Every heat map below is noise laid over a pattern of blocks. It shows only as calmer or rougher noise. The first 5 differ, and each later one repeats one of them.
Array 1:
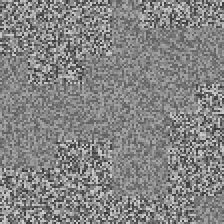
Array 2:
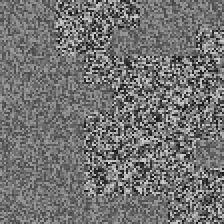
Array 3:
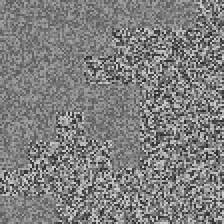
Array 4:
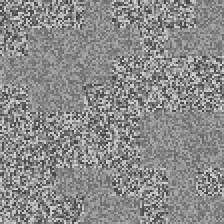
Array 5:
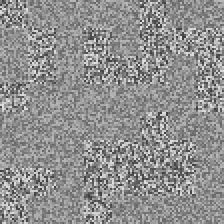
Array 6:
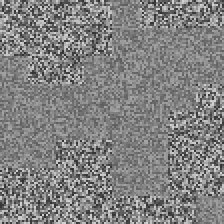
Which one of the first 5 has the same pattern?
1
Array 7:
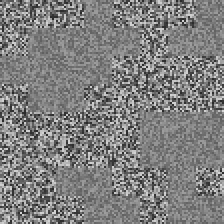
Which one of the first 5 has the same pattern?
4
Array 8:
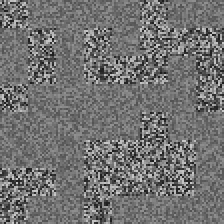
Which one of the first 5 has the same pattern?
5
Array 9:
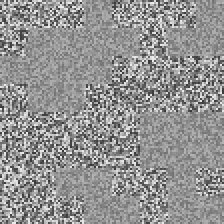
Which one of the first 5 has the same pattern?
4
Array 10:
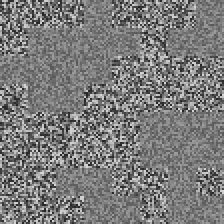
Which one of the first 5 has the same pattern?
4
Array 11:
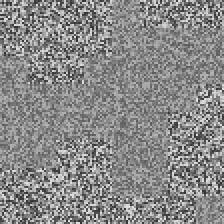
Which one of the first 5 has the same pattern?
1
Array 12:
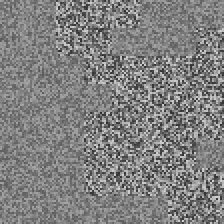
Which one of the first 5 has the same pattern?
2
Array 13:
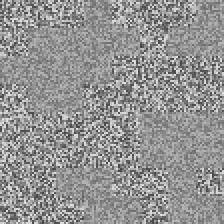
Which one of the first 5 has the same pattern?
4
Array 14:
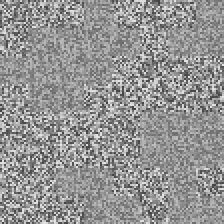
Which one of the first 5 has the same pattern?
4
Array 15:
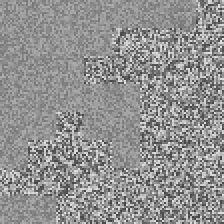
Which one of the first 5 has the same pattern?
3
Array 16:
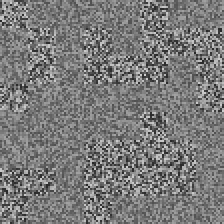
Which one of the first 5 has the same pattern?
5
